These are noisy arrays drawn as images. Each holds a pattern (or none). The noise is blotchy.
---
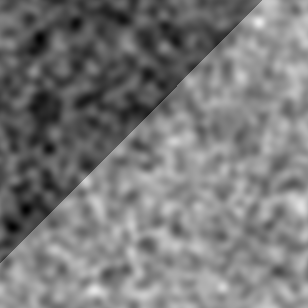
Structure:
a sharp edge
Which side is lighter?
bottom right
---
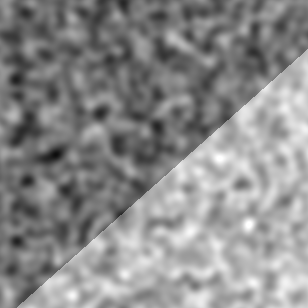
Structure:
a sharp edge
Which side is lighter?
bottom right
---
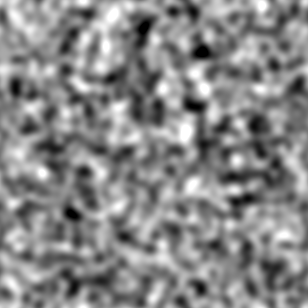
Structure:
only noise
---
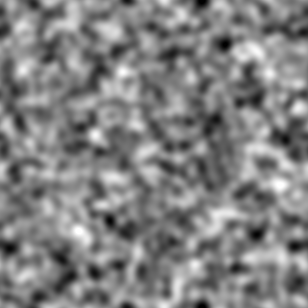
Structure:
only noise
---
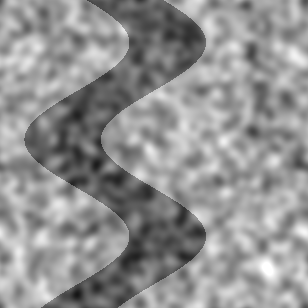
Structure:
a wavy band
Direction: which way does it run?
top to bottom
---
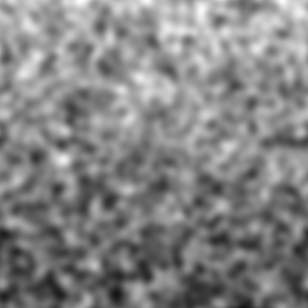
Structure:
a smooth slope
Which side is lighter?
top
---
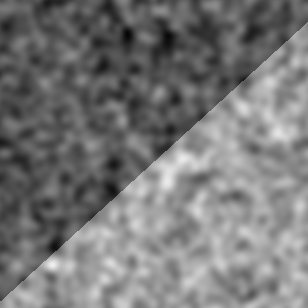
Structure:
a sharp edge
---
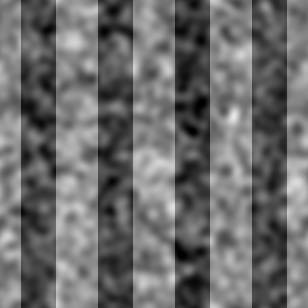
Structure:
vertical stripes
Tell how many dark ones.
4
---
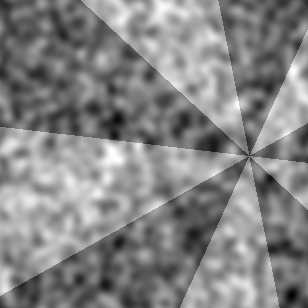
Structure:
spokes from one point
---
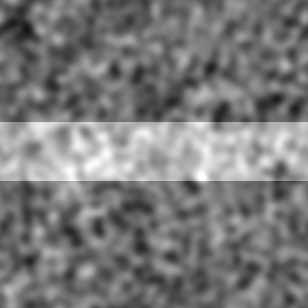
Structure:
one horizontal stripe
